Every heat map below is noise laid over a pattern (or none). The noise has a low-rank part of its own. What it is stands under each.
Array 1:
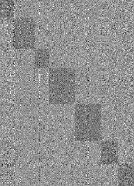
blocks along the diagonal
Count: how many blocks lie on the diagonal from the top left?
7
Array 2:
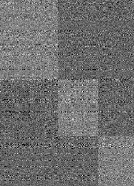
blocks along the diagonal
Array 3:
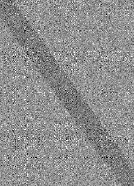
a diagonal band
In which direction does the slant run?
top left to bottom right
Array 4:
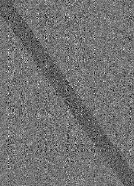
a diagonal band
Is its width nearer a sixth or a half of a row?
a sixth
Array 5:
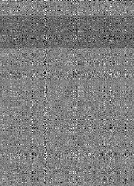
one band of rows
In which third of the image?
top
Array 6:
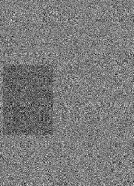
one block
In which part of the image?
middle left
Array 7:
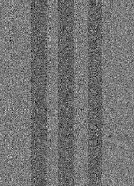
bands of columns
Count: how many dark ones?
3
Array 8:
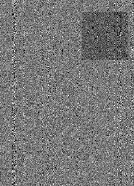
one block
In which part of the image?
top right
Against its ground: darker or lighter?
darker
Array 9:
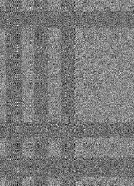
bands of rows crossing bands of columns
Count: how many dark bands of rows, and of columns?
3 and 3
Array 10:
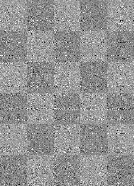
a checkerboard
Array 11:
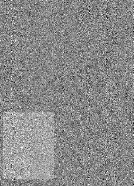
one block
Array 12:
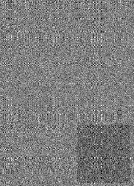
one block
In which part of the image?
bottom right
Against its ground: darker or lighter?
darker
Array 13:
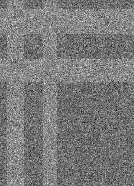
bands of rows crossing bands of columns
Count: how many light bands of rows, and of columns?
2 and 2
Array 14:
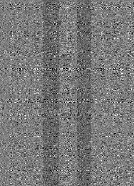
bands of columns
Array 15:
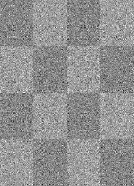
a checkerboard
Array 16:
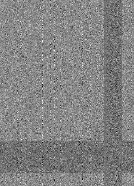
bands of rows crossing bands of columns
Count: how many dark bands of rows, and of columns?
1 and 1
